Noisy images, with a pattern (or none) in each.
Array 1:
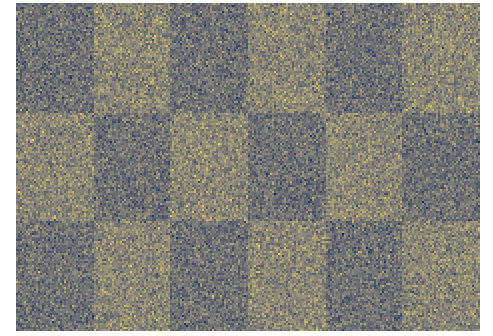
a checkerboard
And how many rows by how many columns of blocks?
3 by 6
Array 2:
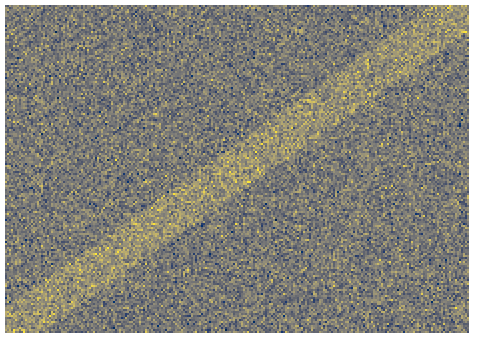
a diagonal band
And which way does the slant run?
bottom left to top right
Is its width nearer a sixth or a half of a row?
a sixth
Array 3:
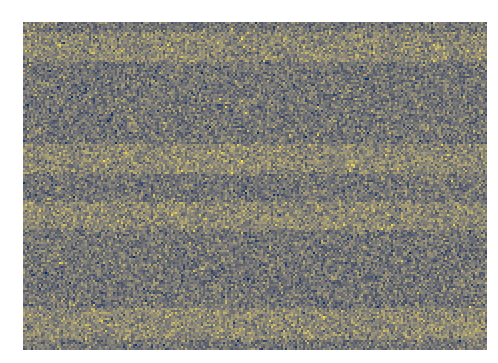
bands of rows
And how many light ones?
4
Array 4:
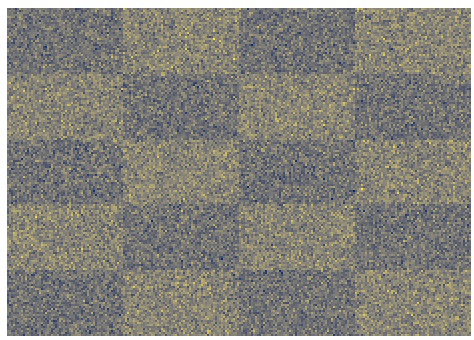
a checkerboard
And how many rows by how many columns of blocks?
5 by 4
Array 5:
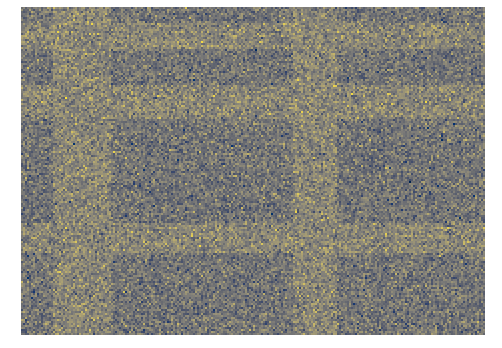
bands of rows crossing bands of columns
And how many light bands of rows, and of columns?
3 and 2
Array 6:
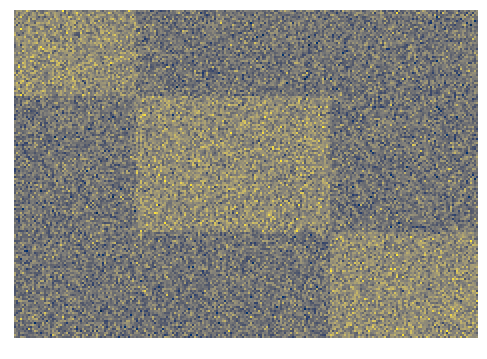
blocks along the diagonal
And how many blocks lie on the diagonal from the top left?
3
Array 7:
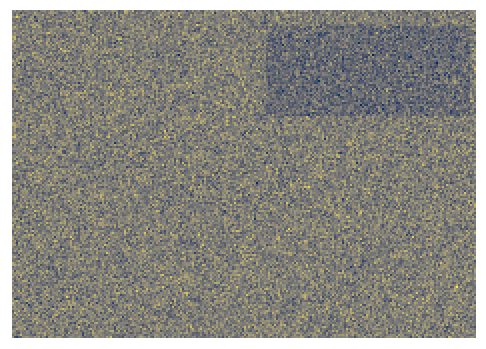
one block
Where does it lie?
top right
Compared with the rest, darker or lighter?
darker
